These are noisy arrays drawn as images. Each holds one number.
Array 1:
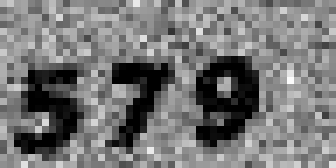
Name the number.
579
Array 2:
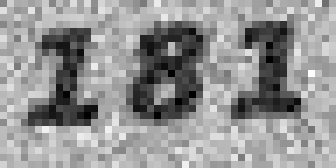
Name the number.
181
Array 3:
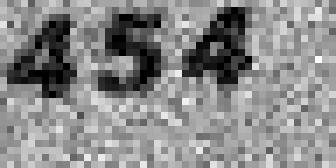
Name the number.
454
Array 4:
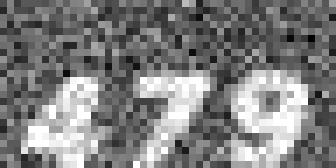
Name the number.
479
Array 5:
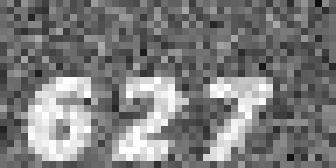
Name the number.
627
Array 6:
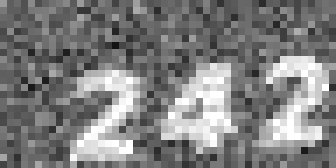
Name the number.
242
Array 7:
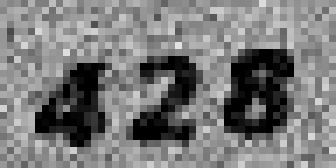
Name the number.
428
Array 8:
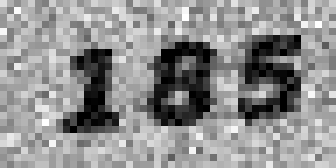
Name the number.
185
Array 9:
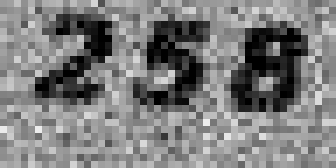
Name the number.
258
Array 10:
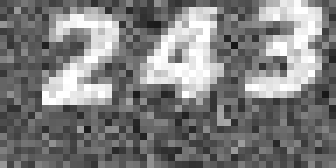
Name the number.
243
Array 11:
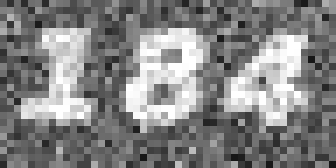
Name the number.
184
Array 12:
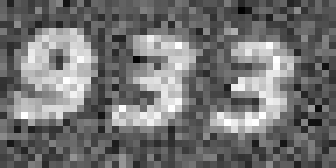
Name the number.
933
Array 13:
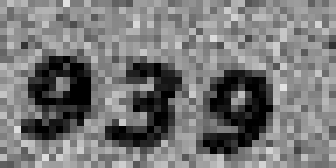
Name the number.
939
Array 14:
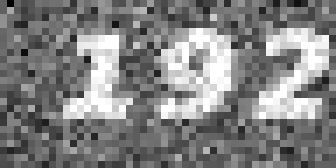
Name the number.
192
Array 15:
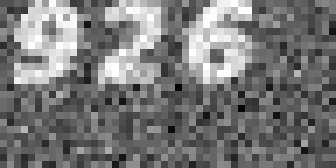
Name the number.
926
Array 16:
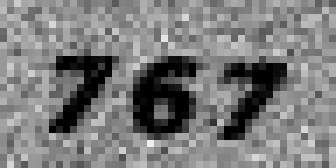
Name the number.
767
